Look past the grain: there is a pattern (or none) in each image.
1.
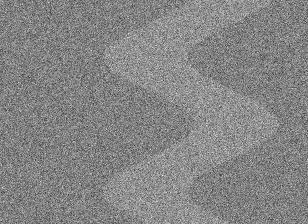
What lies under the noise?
a wavy band
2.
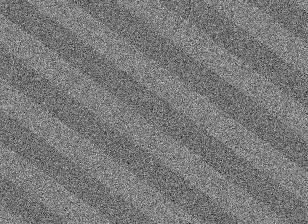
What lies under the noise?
diagonal stripes
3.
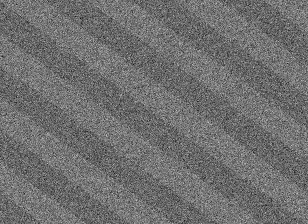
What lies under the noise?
diagonal stripes
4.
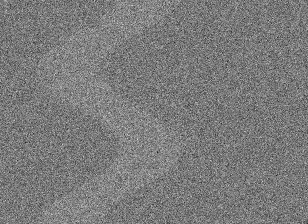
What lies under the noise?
a wavy band
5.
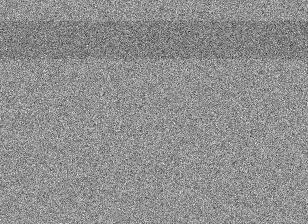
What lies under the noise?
one horizontal stripe
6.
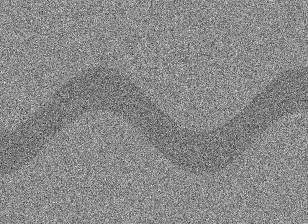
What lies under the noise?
a wavy band
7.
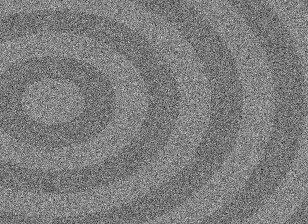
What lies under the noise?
rings round one point
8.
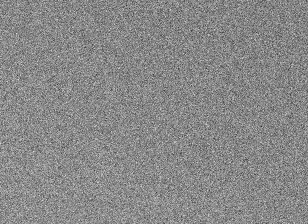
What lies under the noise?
a smooth slope
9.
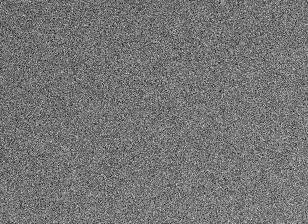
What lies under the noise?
a smooth slope
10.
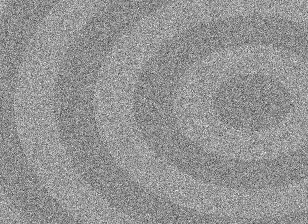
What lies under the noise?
rings round one point
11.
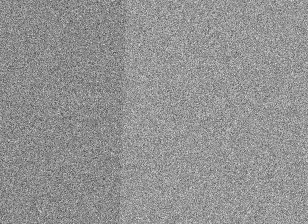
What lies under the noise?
a sharp edge
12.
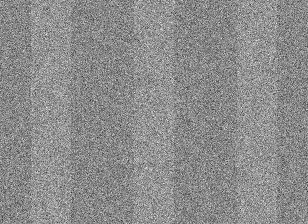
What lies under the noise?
vertical stripes
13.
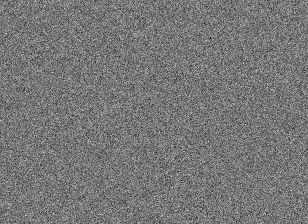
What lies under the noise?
only noise
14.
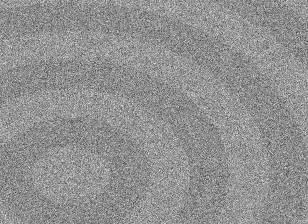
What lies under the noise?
rings round one point
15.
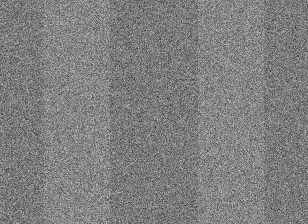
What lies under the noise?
vertical stripes
